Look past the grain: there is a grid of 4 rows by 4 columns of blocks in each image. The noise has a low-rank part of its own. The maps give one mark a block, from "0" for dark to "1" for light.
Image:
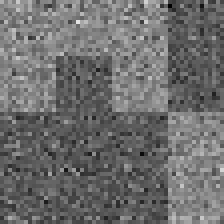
1 1 1 0
1 0 1 0
0 0 0 1
0 0 0 1
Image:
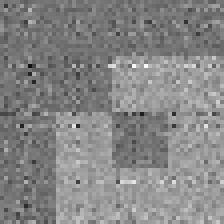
0 0 0 0
0 0 1 1
0 1 0 1
0 1 1 1
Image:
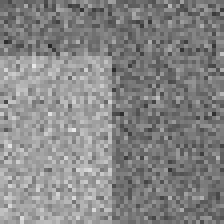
0 0 0 0
1 1 0 0
1 1 0 0
1 1 0 0
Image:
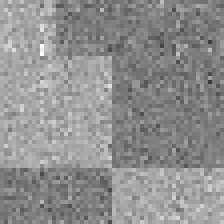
1 0 0 0
1 1 0 0
1 1 0 0
0 0 1 1
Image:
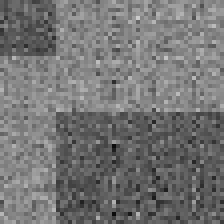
0 1 1 1
1 1 1 1
1 0 0 0
1 0 0 0
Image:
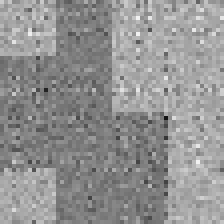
1 0 1 1
0 0 1 1
0 0 0 1
1 0 0 1
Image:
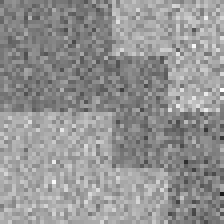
0 0 1 1
0 0 0 1
1 1 0 0
1 1 1 0
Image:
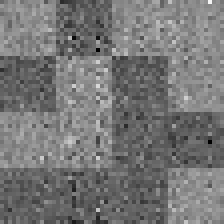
1 0 1 1
0 1 0 1
1 1 0 0
0 0 0 1
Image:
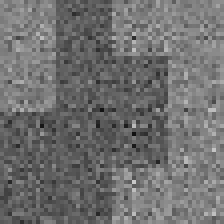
1 0 1 1
1 0 0 1
0 0 0 1
0 0 1 1
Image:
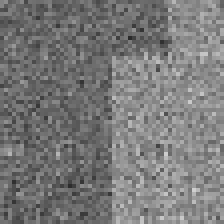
0 0 0 1
0 0 1 1
0 0 1 1
0 0 1 1
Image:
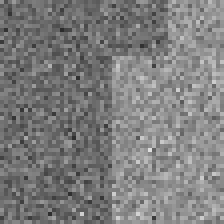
0 0 0 1
0 0 1 1
0 0 1 1
0 0 1 1
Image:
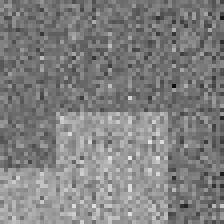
0 0 0 0
0 0 0 0
0 1 1 0
1 1 1 0
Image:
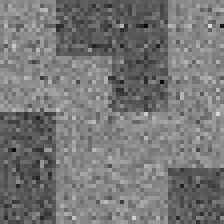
1 0 0 1
1 1 0 1
0 1 1 1
0 1 1 0
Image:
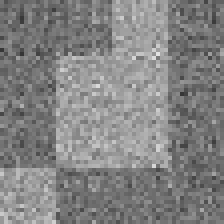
0 0 1 0
0 1 1 0
0 1 1 0
1 0 0 0
